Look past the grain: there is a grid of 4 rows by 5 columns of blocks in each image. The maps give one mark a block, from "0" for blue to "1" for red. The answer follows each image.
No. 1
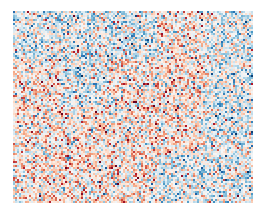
0 0 0 1 0
1 0 1 1 0
1 1 1 1 0
1 1 1 0 0
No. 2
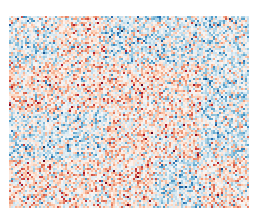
0 1 0 0 0
1 1 1 1 0
0 0 1 1 0
1 1 1 0 1
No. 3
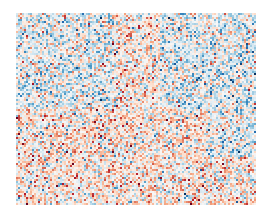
0 0 1 0 0
0 0 1 0 0
1 1 1 1 0
1 1 1 1 1
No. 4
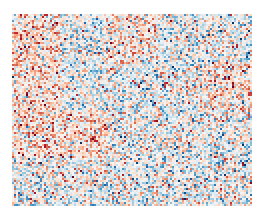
1 0 1 0 0
1 0 0 0 1
1 1 0 0 0
0 0 0 0 0
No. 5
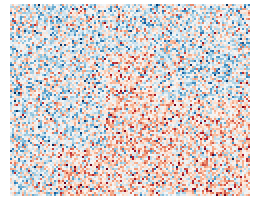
0 0 0 0 0
0 0 1 0 0
0 0 1 1 1
0 1 1 1 1
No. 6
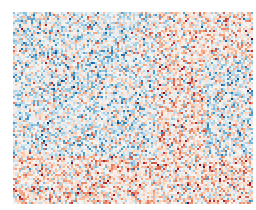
0 0 0 1 1
0 0 0 1 0
0 0 0 1 0
1 1 1 1 1
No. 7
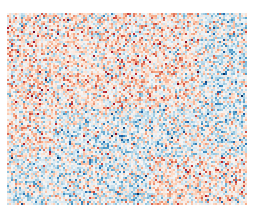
1 1 1 1 0
1 1 1 1 0
1 0 0 0 0
0 0 0 1 1
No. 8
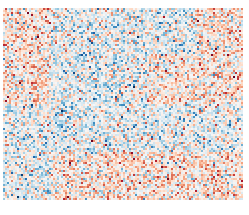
1 0 0 0 1
1 0 0 1 1
0 0 0 0 0
0 1 1 1 1
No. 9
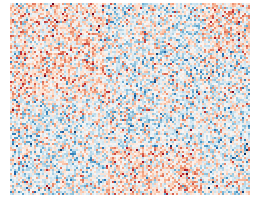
1 1 0 0 1
1 1 0 0 0
0 0 0 0 0
0 0 1 1 0
